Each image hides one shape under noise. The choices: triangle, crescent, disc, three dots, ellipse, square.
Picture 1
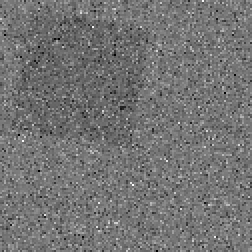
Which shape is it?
square
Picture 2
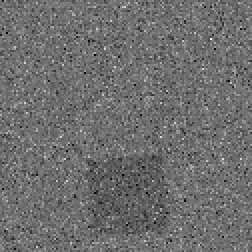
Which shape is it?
square
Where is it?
bottom middle
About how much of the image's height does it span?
a third
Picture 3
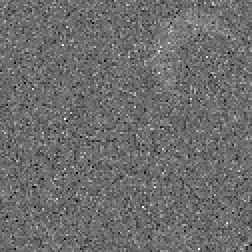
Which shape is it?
crescent
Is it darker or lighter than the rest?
lighter
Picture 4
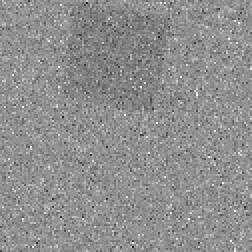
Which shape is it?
square
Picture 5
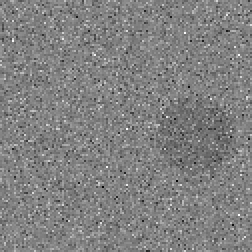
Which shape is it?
disc
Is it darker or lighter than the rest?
darker
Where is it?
middle right
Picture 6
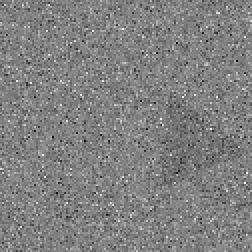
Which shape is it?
triangle
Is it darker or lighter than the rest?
darker
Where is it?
middle right
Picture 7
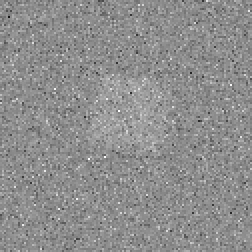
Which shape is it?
square
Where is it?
centre
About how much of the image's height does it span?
a third
